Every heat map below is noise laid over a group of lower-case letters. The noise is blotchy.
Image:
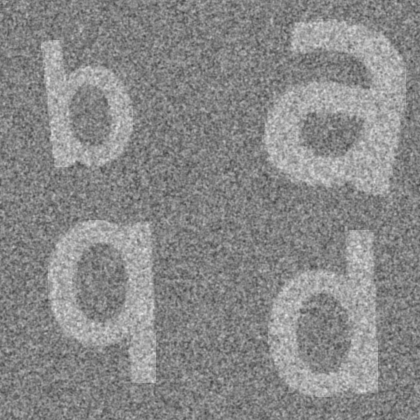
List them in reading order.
top left: b; top right: a; bottom left: q; bottom right: d
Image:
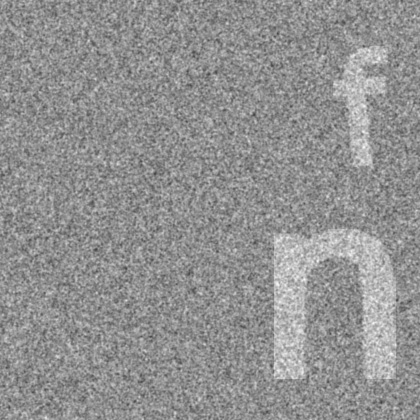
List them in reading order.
top right: f; bottom right: n
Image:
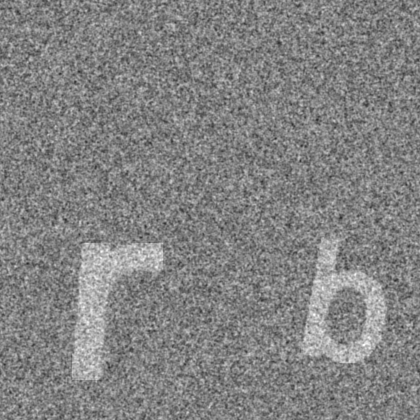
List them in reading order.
bottom left: r; bottom right: b
